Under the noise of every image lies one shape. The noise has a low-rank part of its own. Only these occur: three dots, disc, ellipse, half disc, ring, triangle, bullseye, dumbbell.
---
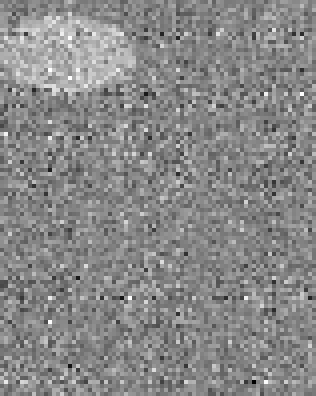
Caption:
light ellipse, top left
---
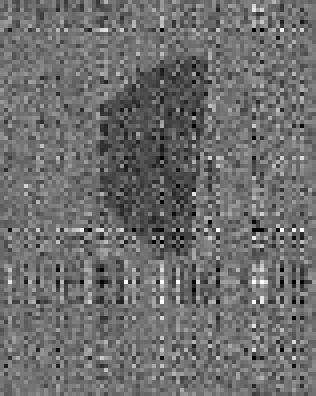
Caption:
dark half disc
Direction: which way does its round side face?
left
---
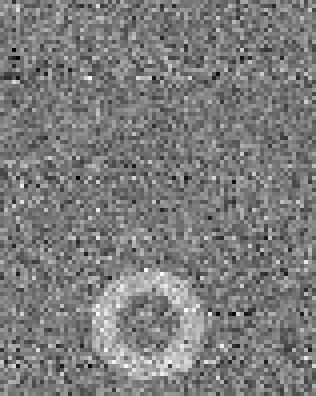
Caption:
light ring, bottom middle
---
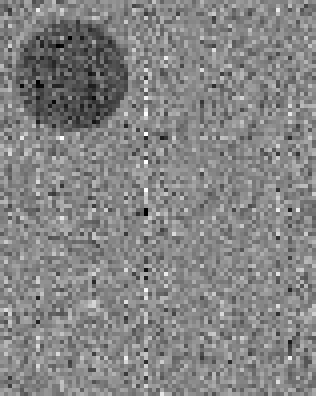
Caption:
dark disc, top left
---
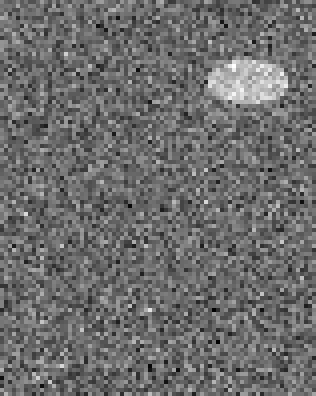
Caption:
light ellipse, top right
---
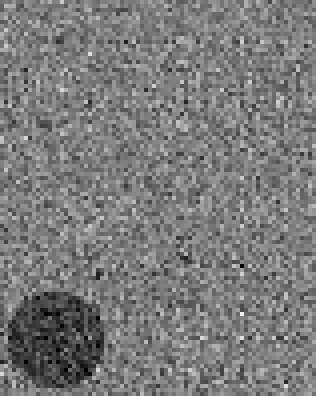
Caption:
dark disc, bottom left
